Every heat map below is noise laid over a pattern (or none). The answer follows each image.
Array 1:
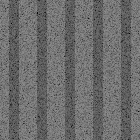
vertical stripes
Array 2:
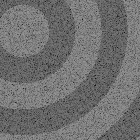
rings round one point
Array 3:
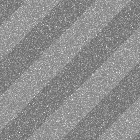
diagonal stripes
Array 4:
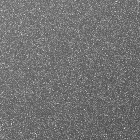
a smooth slope
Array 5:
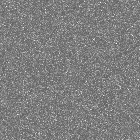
only noise
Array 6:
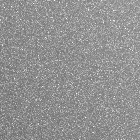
a smooth slope
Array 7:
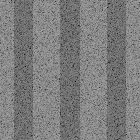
vertical stripes
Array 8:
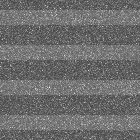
horizontal stripes
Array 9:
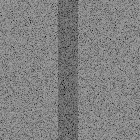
one vertical stripe
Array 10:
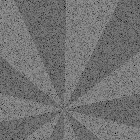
spokes from one point
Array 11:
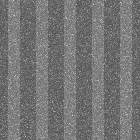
vertical stripes
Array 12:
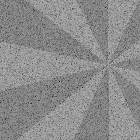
spokes from one point
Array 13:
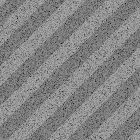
diagonal stripes
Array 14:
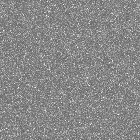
only noise
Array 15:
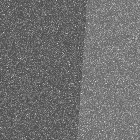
a sharp edge
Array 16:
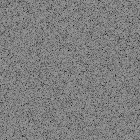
only noise
